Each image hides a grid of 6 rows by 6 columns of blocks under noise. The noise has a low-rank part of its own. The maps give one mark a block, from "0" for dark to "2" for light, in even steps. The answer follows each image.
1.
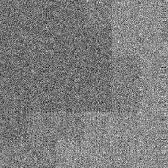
0 0 0 1 2 2
0 0 0 0 2 2
0 0 0 0 1 2
0 0 0 0 1 2
0 1 1 2 2 2
1 1 2 2 2 2
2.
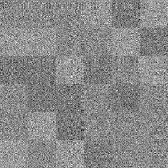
1 1 1 2 0 2
2 2 1 1 2 0
0 0 2 0 1 2
1 0 0 1 0 1
1 2 0 1 1 1
2 1 2 0 1 1
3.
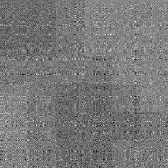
0 0 1 2 2 2
0 0 1 2 2 2
1 1 1 1 2 2
2 1 0 0 1 2
2 1 0 0 0 1
2 1 0 0 1 1
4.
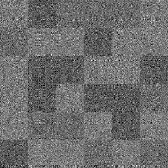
2 0 1 1 1 2
1 2 2 0 2 2
2 0 0 2 2 0
2 0 2 0 0 1
2 1 1 2 0 2
0 2 2 1 2 1
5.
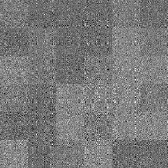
1 0 0 0 1 0
0 1 0 0 2 1
2 1 0 1 2 2
1 0 2 2 2 1
0 0 2 1 2 2
2 0 1 2 0 0
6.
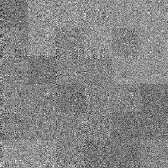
0 2 2 2 2 2
1 2 1 2 1 2
1 0 1 1 2 2
1 1 0 1 1 0
1 1 1 1 0 0
2 2 1 0 0 1
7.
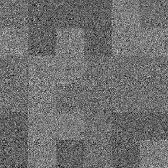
1 0 0 0 2 1
2 0 2 0 2 2
1 2 2 1 1 1
1 2 1 1 1 1
0 2 2 1 0 0
0 2 0 1 0 2
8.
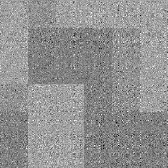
2 1 2 2 2 2
2 0 0 0 1 2
2 0 0 0 1 2
1 2 2 0 1 2
0 2 2 0 0 0
0 2 2 0 0 0
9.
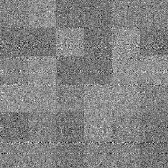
1 2 0 0 1 1
0 0 2 0 2 0
1 2 0 0 2 2
2 2 1 2 2 1
0 1 0 2 1 0
1 1 0 1 1 0
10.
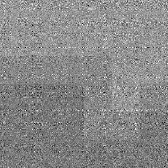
2 2 2 2 2 2
2 2 2 2 2 2
1 1 1 1 2 2
0 0 0 1 2 1
0 0 0 1 1 0
0 0 0 0 0 0
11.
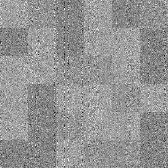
2 1 0 2 0 1
0 2 0 2 2 0
2 2 1 1 2 0
2 0 2 2 1 2
2 0 1 2 2 0
0 0 2 1 1 0
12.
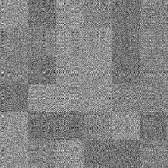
2 0 2 1 0 1
1 1 2 2 0 1
1 0 2 2 0 1
0 2 2 2 1 1
2 0 0 1 2 0
2 1 2 0 0 1
